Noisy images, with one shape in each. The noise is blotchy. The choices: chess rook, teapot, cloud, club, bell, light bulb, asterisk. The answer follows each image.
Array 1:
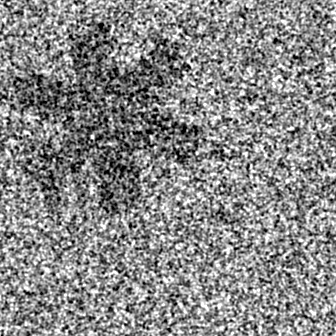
asterisk
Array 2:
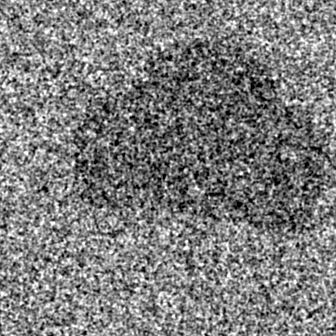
cloud
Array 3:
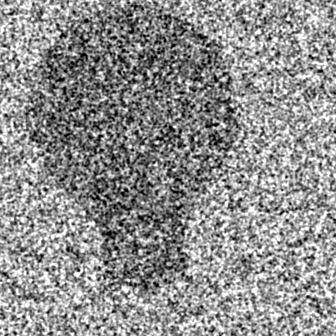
light bulb
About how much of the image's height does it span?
nearly all
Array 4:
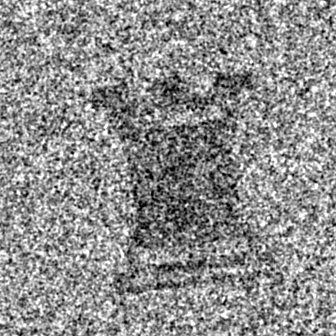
chess rook
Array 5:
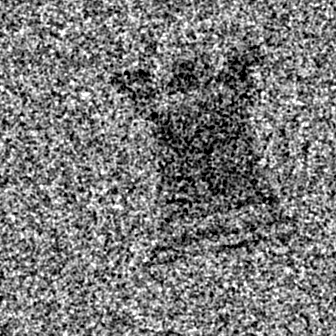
chess rook
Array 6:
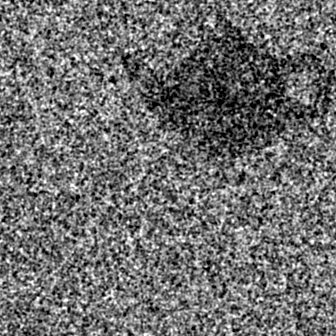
teapot
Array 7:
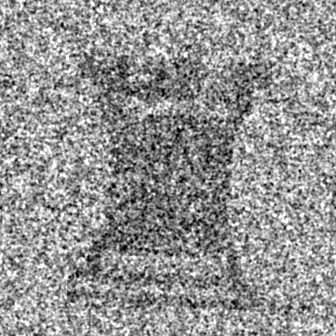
chess rook
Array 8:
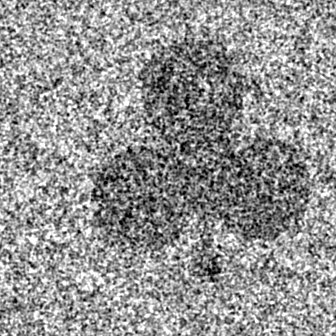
club
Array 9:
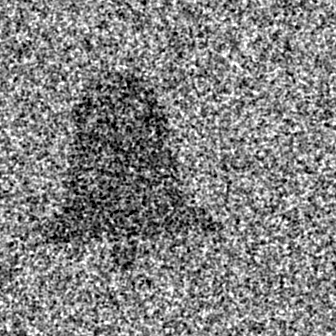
bell
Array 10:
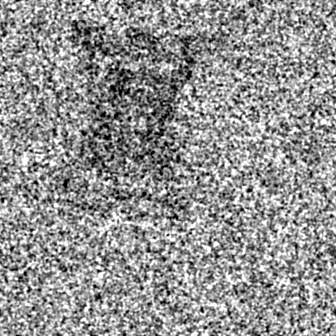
chess rook
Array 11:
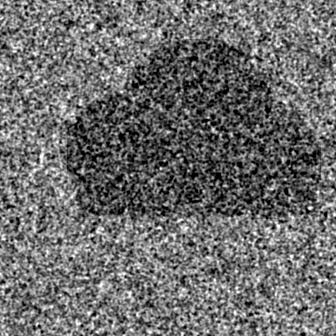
cloud
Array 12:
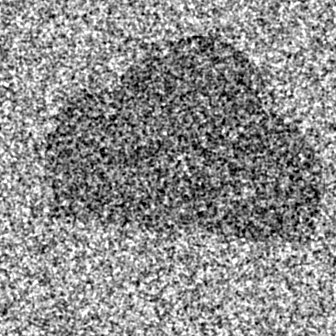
cloud
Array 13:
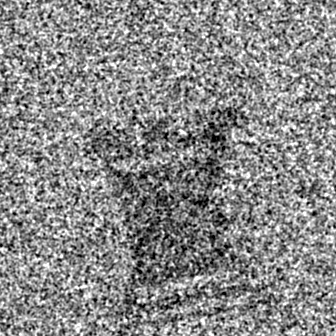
chess rook
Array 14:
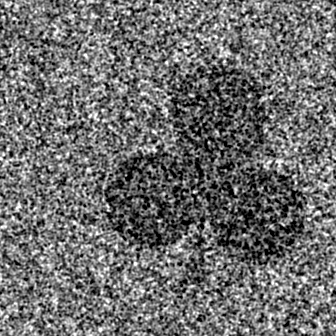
club
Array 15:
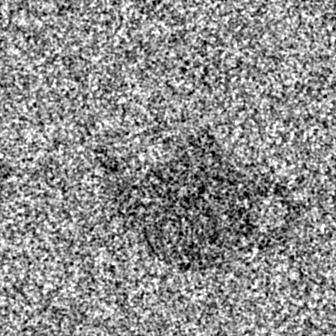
teapot
